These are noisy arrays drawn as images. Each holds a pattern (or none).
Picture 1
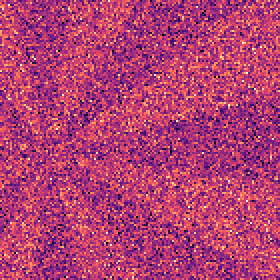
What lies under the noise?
spokes from one point
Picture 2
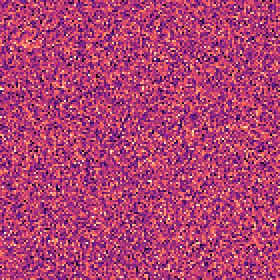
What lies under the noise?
only noise
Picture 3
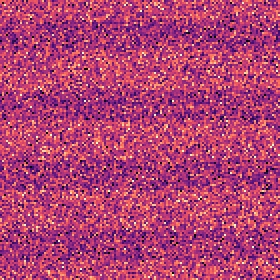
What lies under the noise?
horizontal stripes
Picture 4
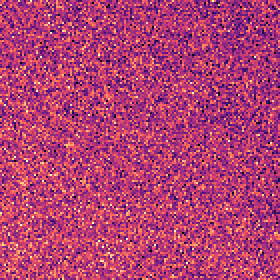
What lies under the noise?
a smooth slope
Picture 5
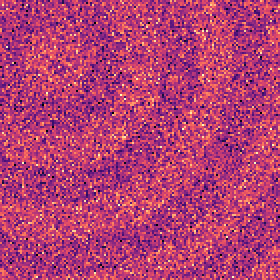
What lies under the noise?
rings round one point
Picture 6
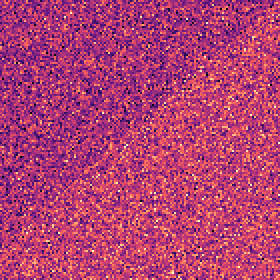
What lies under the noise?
a sharp edge
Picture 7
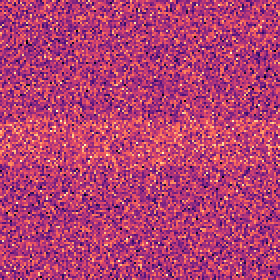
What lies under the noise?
one horizontal stripe
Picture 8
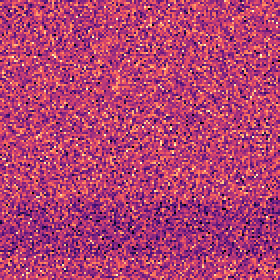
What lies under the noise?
one horizontal stripe
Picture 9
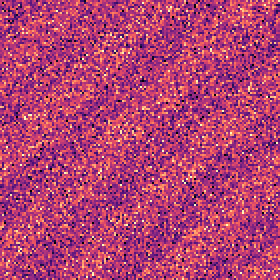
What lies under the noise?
diagonal stripes
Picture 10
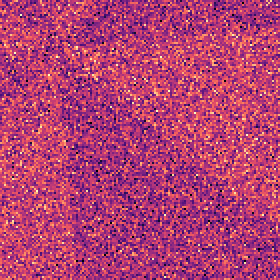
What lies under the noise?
spokes from one point
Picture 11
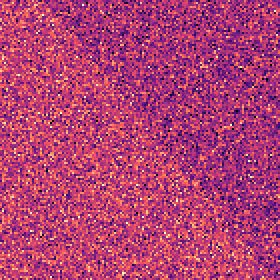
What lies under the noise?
a sharp edge
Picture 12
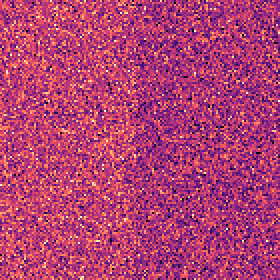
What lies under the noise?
a sharp edge
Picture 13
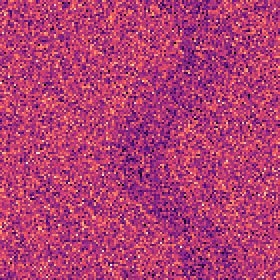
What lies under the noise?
a wavy band
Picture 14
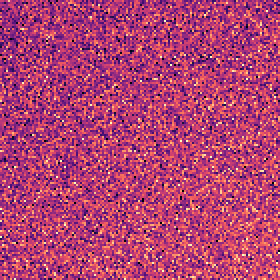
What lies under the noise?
a smooth slope
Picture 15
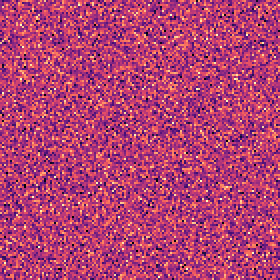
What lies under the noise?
only noise
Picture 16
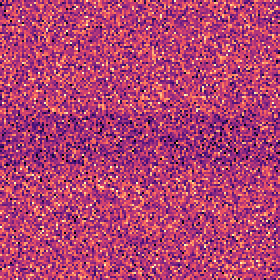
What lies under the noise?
one horizontal stripe
